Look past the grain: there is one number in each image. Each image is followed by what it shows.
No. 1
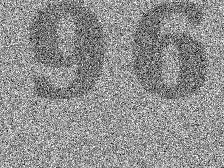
96
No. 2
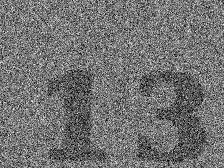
13
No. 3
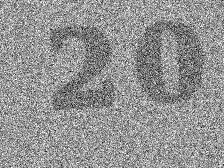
20
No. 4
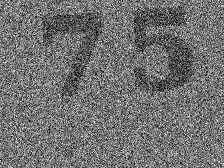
75
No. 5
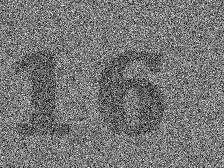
16
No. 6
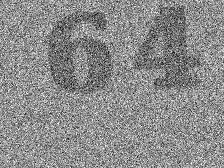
64
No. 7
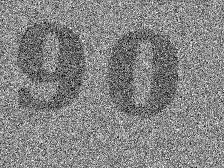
90
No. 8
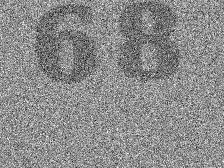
68
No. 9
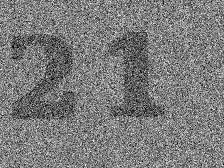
21
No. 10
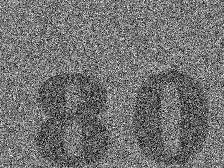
80
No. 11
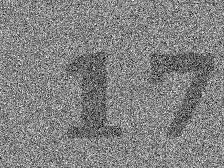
17
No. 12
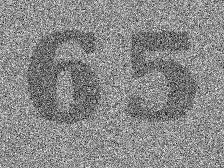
65
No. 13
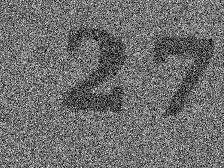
27
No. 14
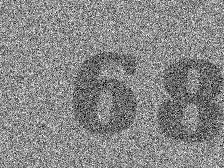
68
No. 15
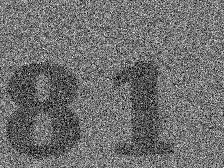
81
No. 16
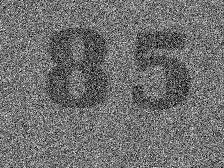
85
